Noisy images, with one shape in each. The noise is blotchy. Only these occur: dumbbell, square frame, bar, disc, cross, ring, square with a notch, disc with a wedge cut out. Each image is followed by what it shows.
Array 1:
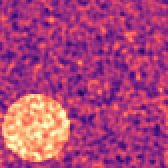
disc
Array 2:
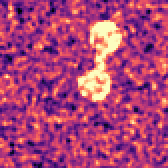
dumbbell
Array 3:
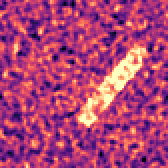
bar
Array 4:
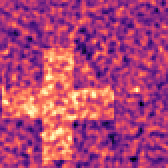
cross
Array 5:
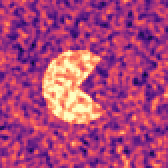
disc with a wedge cut out
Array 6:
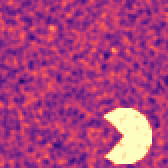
disc with a wedge cut out
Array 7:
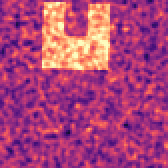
square with a notch
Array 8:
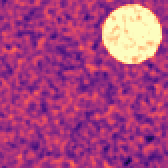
disc
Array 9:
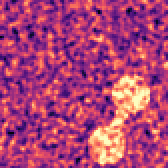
dumbbell
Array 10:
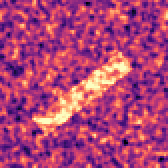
bar
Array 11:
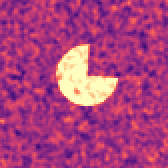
disc with a wedge cut out
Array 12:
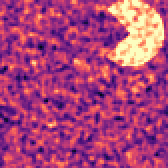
disc with a wedge cut out
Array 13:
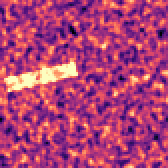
bar
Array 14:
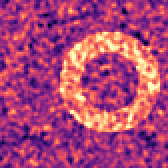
ring
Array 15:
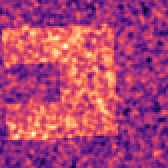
square with a notch
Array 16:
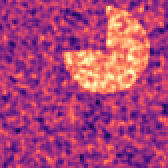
disc with a wedge cut out
